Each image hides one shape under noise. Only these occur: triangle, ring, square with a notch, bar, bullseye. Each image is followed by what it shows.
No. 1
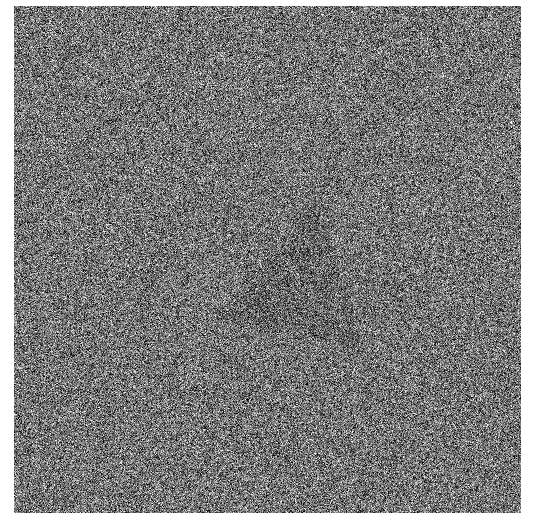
triangle
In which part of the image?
centre
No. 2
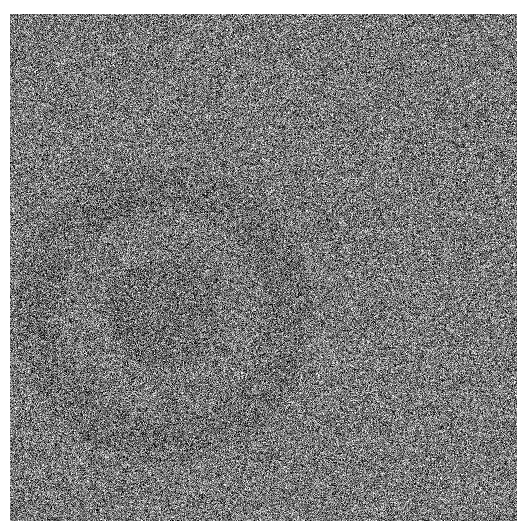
bullseye
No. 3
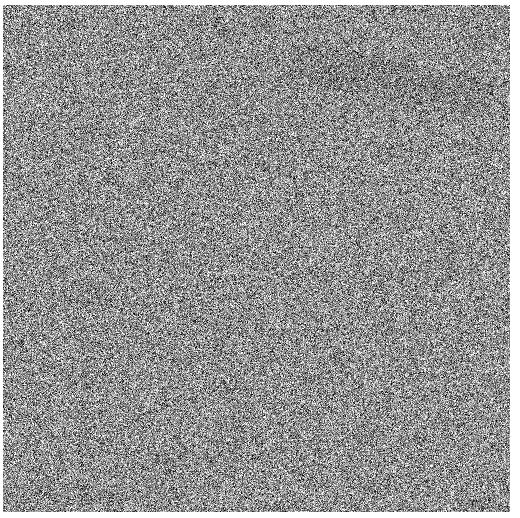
bar
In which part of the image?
top right
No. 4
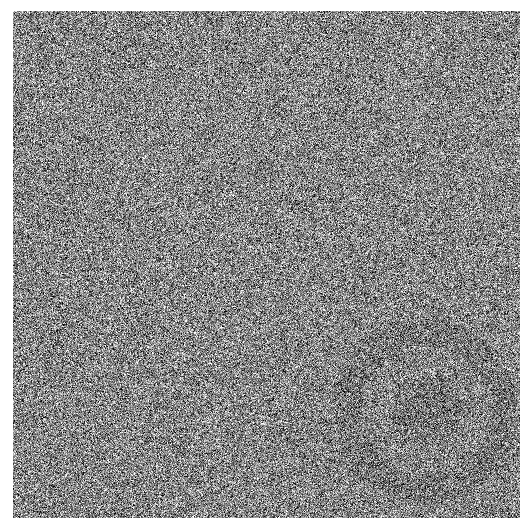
bullseye
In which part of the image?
bottom right
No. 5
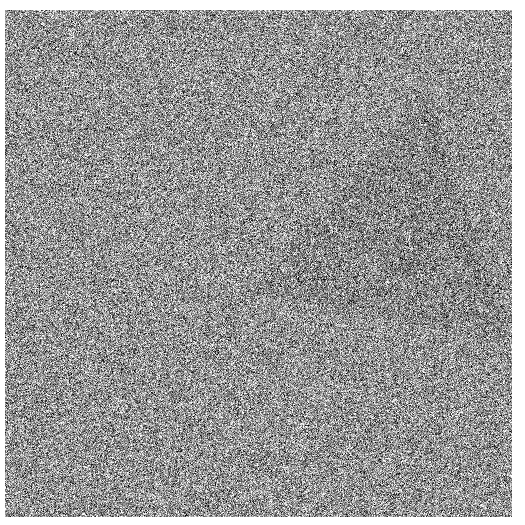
triangle
